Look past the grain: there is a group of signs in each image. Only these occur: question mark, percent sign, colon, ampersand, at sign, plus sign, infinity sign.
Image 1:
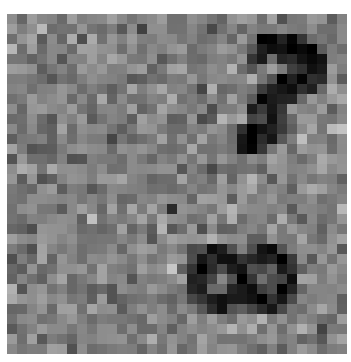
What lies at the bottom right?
infinity sign
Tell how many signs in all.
2
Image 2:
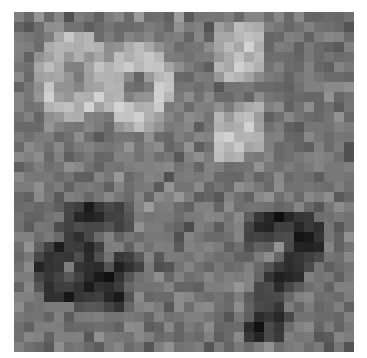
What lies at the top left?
infinity sign
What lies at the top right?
colon
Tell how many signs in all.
4
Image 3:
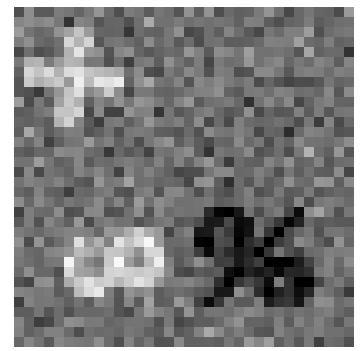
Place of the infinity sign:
bottom left
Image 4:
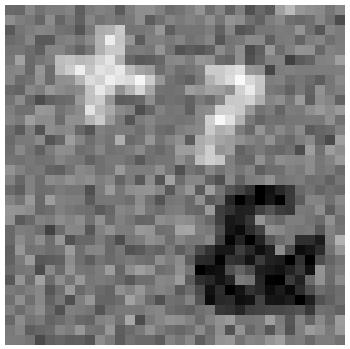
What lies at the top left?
plus sign
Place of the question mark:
top right
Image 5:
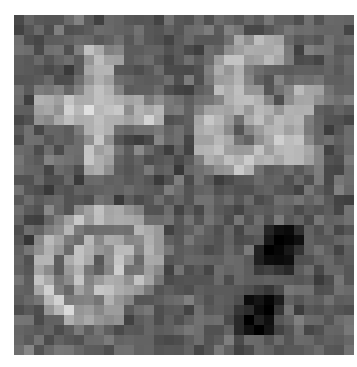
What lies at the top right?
ampersand
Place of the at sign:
bottom left
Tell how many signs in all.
4
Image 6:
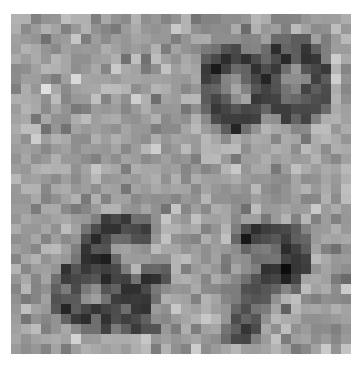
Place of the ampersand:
bottom left
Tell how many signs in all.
3
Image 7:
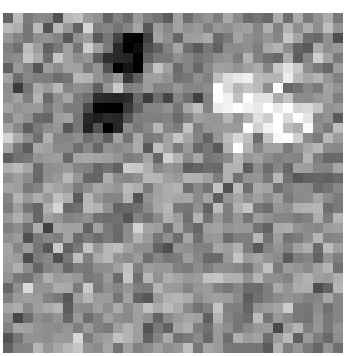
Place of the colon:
top left
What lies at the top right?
percent sign
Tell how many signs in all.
2
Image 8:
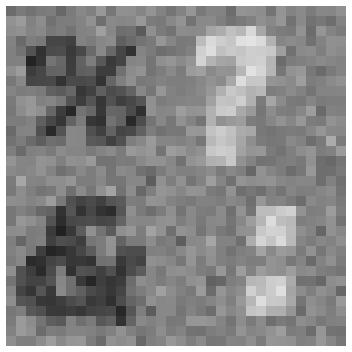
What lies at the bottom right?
colon
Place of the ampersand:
bottom left
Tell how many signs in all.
4
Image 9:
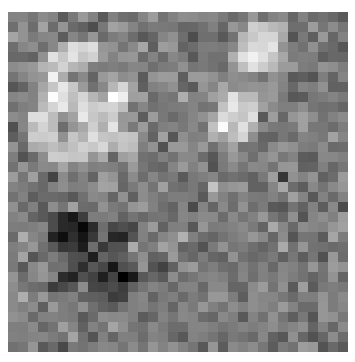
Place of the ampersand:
top left
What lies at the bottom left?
percent sign
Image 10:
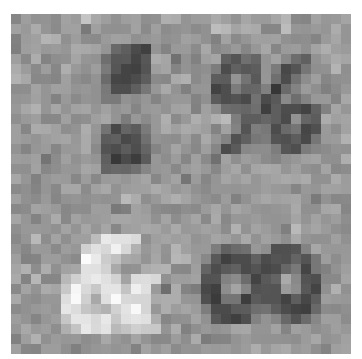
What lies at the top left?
colon
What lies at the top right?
percent sign
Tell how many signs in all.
4
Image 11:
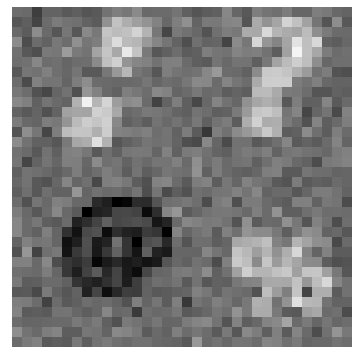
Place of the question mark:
top right
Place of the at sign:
bottom left
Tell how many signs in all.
4
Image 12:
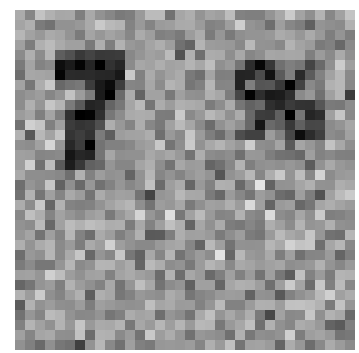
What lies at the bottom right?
nothing
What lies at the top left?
question mark
